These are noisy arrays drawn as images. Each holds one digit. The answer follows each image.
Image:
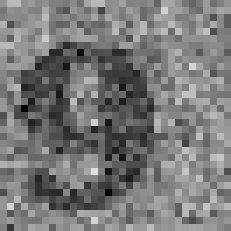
9
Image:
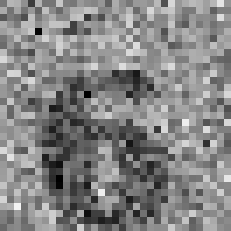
6
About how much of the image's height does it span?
two thirds
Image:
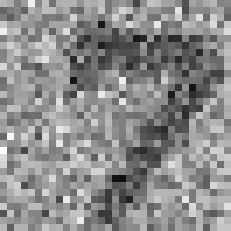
7
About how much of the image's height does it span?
nearly all
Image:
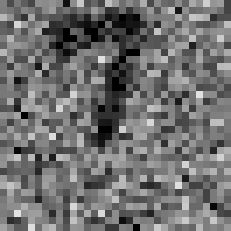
7
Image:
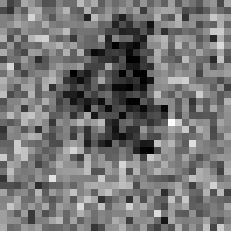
4
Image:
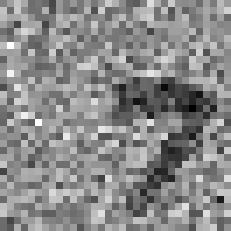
7
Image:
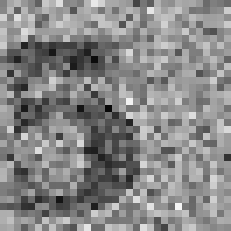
5
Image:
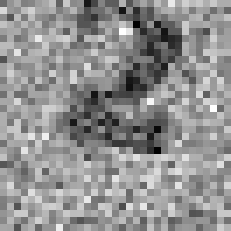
2
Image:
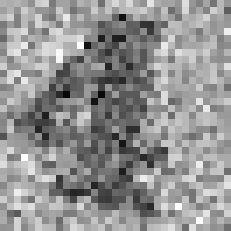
4
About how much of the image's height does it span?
nearly all
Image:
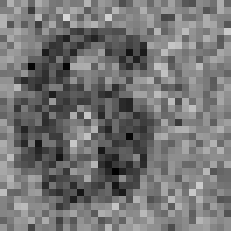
6
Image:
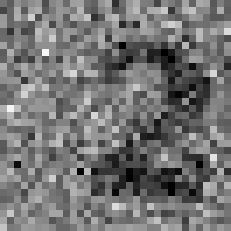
2
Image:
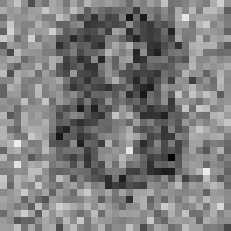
8
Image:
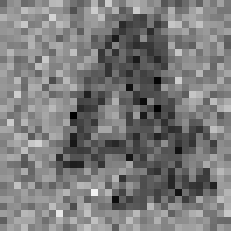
4
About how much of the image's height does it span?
nearly all
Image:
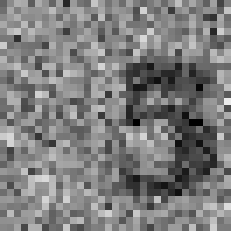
5
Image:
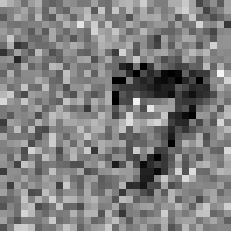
7
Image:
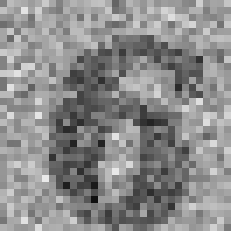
6
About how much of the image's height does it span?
nearly all
